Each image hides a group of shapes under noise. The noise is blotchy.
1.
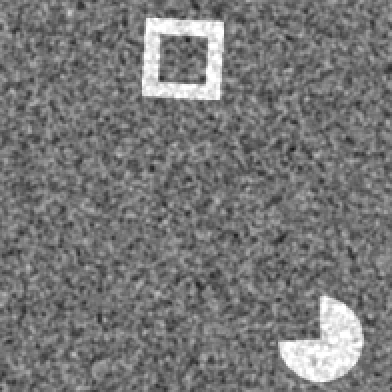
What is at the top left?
nothing
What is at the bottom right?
disc with a wedge cut out
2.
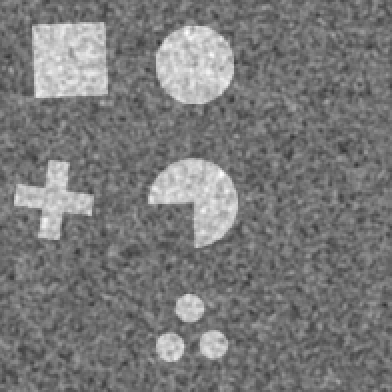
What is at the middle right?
nothing
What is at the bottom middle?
three dots
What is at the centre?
disc with a wedge cut out
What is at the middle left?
cross
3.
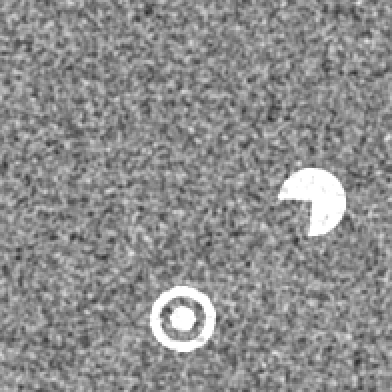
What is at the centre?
nothing
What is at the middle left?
nothing
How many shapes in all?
2
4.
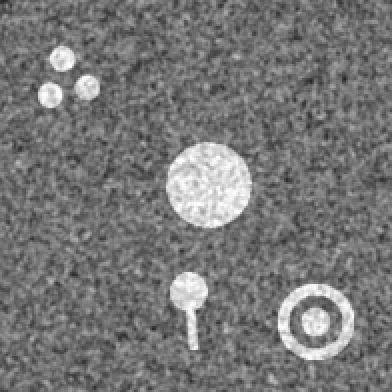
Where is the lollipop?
bottom middle
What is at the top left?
three dots
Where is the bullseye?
bottom right
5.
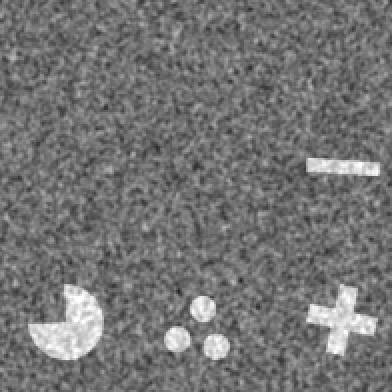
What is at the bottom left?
disc with a wedge cut out
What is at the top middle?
nothing
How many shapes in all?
4
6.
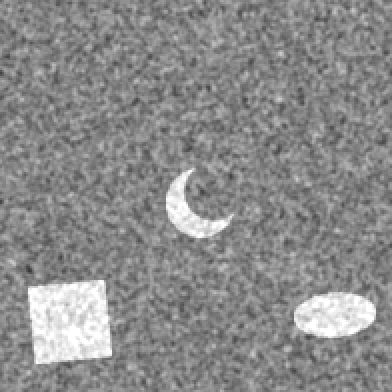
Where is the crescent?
centre
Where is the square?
bottom left
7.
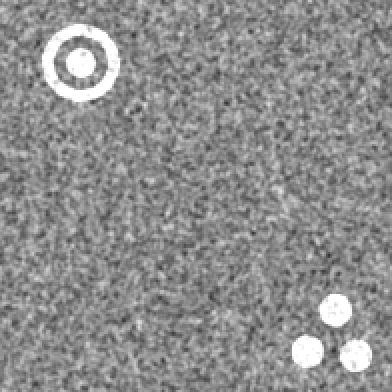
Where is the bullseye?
top left
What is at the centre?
nothing
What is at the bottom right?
three dots
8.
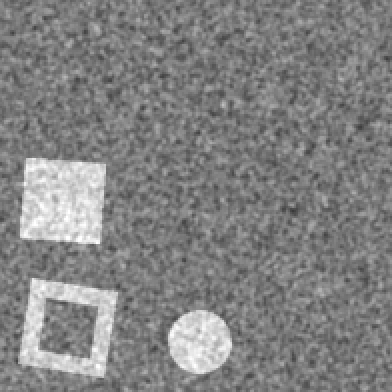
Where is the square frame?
bottom left
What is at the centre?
nothing
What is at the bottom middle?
disc
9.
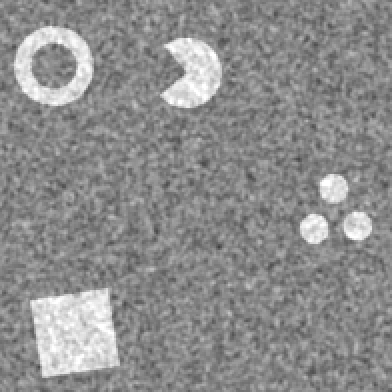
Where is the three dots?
middle right
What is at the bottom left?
square
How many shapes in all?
4
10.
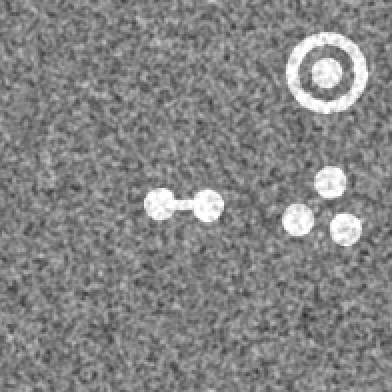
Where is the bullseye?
top right
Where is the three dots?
middle right
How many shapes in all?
3
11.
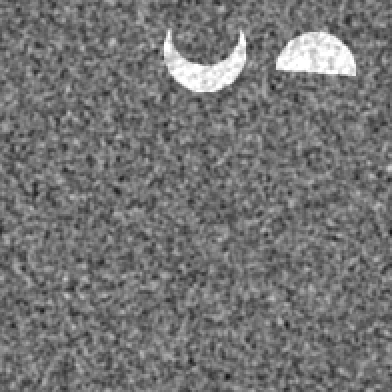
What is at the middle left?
nothing
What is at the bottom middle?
nothing
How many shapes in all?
2
